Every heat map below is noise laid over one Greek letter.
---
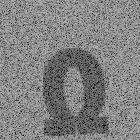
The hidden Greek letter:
omega
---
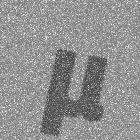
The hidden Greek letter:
mu
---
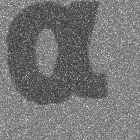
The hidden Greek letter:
alpha
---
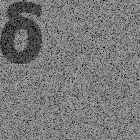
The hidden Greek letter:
delta
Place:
top left
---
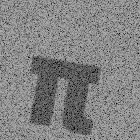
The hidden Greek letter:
pi
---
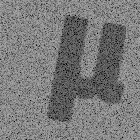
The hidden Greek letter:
mu
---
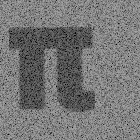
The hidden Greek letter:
pi
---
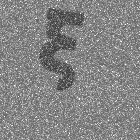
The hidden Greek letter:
xi
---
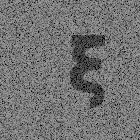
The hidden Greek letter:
xi
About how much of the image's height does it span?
half
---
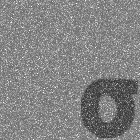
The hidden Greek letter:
sigma
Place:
bottom right
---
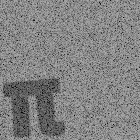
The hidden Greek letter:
pi
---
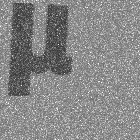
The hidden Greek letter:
mu
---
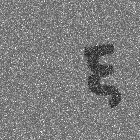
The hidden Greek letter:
xi
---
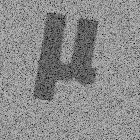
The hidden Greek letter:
mu
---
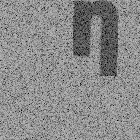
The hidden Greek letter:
eta
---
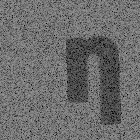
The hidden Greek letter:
eta
